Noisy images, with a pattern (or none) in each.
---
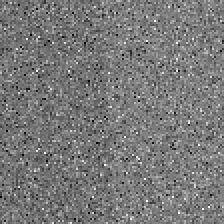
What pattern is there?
a sharp edge
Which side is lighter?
right
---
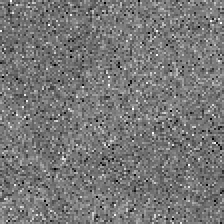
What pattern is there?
spokes from one point
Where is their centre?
bottom left
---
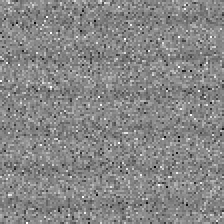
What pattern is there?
horizontal stripes
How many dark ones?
6
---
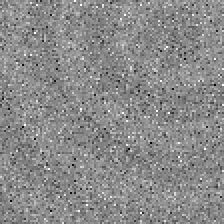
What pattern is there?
rings round one point
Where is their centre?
top right
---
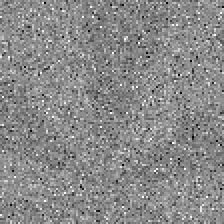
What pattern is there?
spokes from one point
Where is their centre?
bottom middle
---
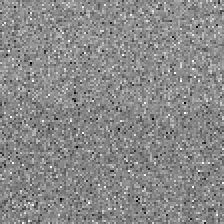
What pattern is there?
a sharp edge
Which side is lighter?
top
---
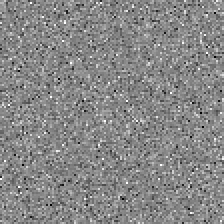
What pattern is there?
only noise
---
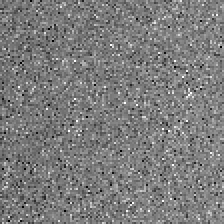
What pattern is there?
a smooth slope
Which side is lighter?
right
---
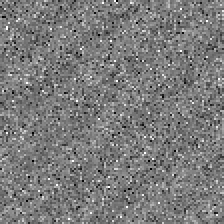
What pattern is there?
diagonal stripes
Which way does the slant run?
bottom left to top right
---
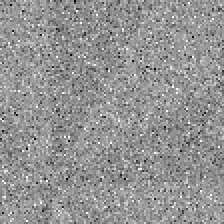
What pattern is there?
spokes from one point
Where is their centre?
bottom left
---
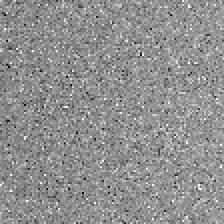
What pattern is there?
a smooth slope
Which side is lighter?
right
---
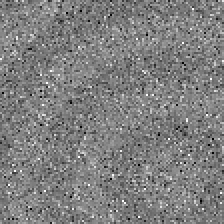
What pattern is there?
rings round one point
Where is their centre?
bottom right
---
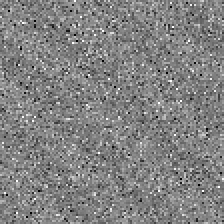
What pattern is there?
diagonal stripes
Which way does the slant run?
top left to bottom right
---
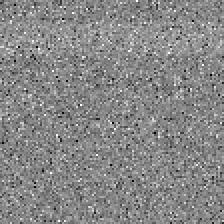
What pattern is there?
one horizontal stripe
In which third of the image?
top
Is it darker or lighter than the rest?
lighter
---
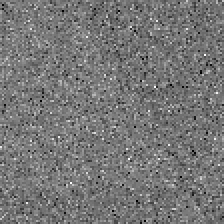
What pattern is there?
spokes from one point
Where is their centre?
bottom right
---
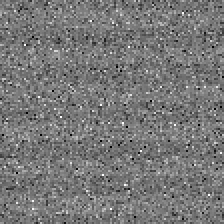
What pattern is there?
horizontal stripes
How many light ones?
6
